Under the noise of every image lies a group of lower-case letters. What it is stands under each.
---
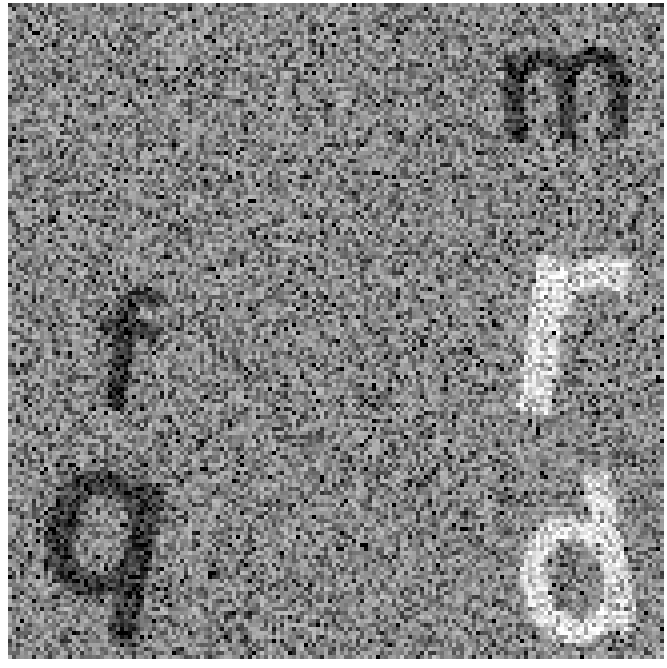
top right: dark m; middle left: dark f; middle right: light r; bottom left: dark q; bottom right: light d
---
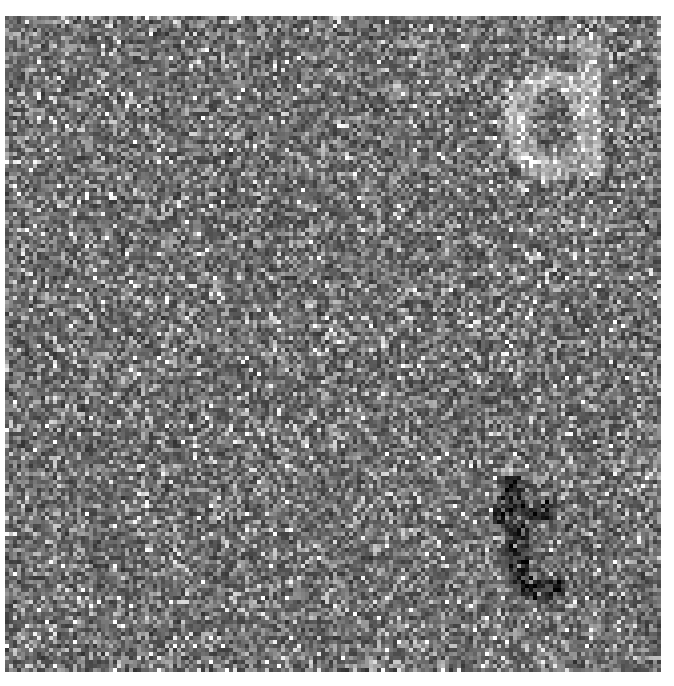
top right: light d; bottom right: dark t
